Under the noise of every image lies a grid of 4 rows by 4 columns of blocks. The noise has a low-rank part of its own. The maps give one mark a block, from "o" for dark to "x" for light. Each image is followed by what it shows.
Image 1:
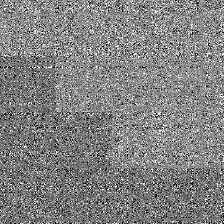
xxxx
oxxx
ooxx
oooo
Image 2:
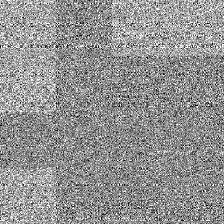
xoxx
xooo
oooo
xooo
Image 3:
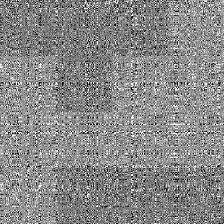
ooox
xoxx
xxxx
xooo
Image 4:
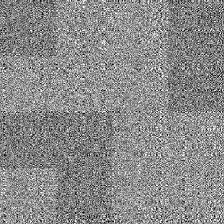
oxxo
xxxo
ooxx
xoxx
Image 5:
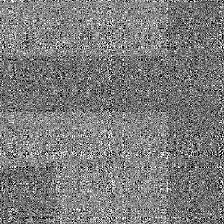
xxxo
oooo
xxxo
oxxo
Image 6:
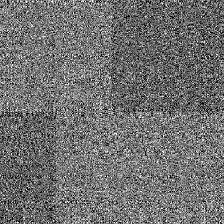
xxoo
xxoo
oxxx
oxxx
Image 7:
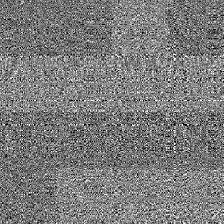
ooxo
xxxx
oooo
oxxx
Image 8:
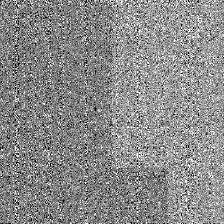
ooxx
ooxx
ooxx
ooox
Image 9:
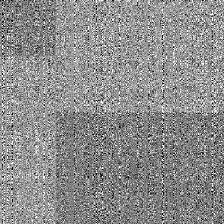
oxxx
xxxx
xooo
xooo
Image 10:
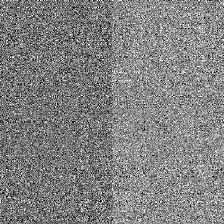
ooxx
ooxx
ooxx
ooxx
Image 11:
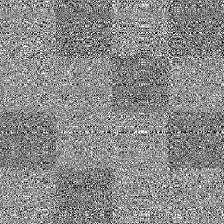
xoxo
xxox
oxxo
xoxx
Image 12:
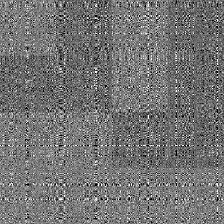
xoxo
ooxo
xxoo
xxxx
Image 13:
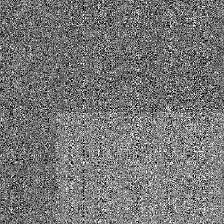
oooo
oooo
oxxx
oxxx
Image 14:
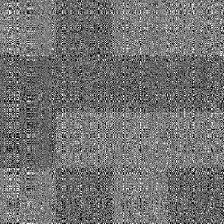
xoxx
oooo
oxxx
xoxo
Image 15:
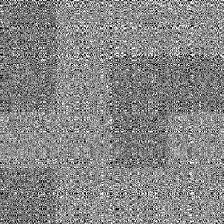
oxxx
oxoo
xxox
oxxx
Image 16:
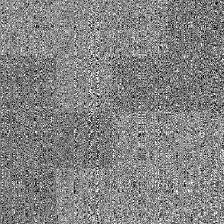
xxxo
oxoo
ooxx
oxxx
